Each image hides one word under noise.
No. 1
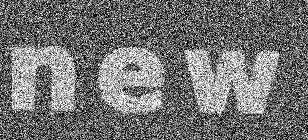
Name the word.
new
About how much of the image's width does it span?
nearly all
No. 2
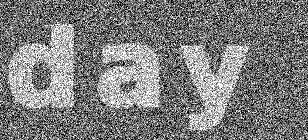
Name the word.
day
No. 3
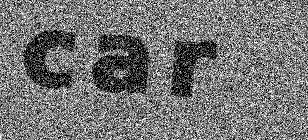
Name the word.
car
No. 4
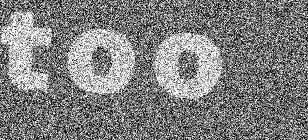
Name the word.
too
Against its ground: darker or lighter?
lighter
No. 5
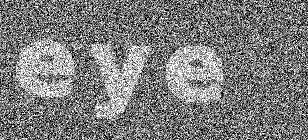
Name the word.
eye
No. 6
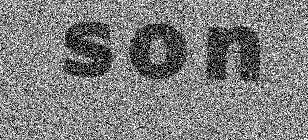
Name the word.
son
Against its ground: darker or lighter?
darker
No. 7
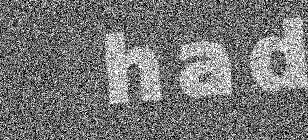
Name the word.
had
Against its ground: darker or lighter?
lighter
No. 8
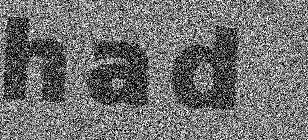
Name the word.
had
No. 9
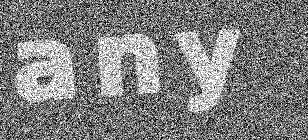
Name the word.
any
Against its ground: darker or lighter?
lighter
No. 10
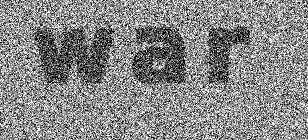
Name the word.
war
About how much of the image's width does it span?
two thirds
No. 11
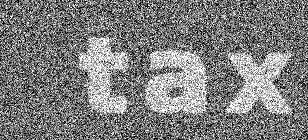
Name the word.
tax
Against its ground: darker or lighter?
lighter
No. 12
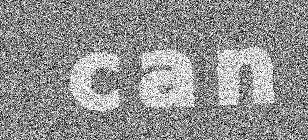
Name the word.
can
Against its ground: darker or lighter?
lighter
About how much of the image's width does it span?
two thirds
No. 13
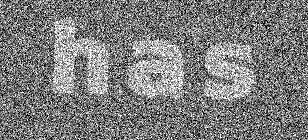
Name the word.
has
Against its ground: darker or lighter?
lighter
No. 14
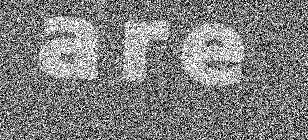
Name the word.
are
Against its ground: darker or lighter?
lighter
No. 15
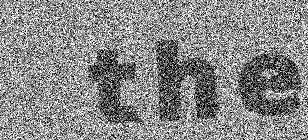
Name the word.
the
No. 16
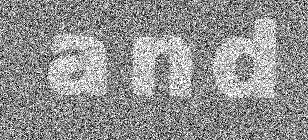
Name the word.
and
